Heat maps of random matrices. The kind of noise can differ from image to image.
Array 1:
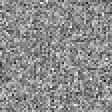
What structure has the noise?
independent entries
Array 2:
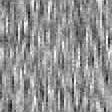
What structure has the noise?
streaked along the columns
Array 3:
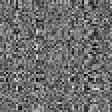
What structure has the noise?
low rank plus noise
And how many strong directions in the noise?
two
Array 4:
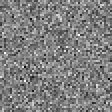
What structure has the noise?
independent entries
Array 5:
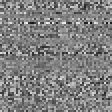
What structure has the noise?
rows of uneven size
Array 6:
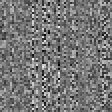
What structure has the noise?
columns of uneven size
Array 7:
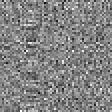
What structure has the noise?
low rank plus noise
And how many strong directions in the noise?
three or four
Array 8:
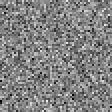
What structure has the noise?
independent entries
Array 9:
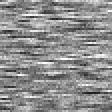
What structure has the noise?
streaked along the rows
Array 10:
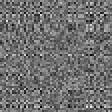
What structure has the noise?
low rank plus noise
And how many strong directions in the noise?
one
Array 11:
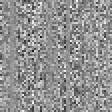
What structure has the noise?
columns of uneven size
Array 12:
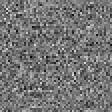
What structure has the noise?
low rank plus noise
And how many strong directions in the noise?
five to eight
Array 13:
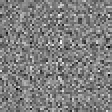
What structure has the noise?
low rank plus noise
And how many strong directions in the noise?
five to eight
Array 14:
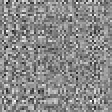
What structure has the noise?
low rank plus noise
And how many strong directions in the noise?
two
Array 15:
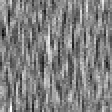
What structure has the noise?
streaked along the columns
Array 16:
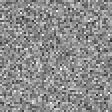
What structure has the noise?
independent entries
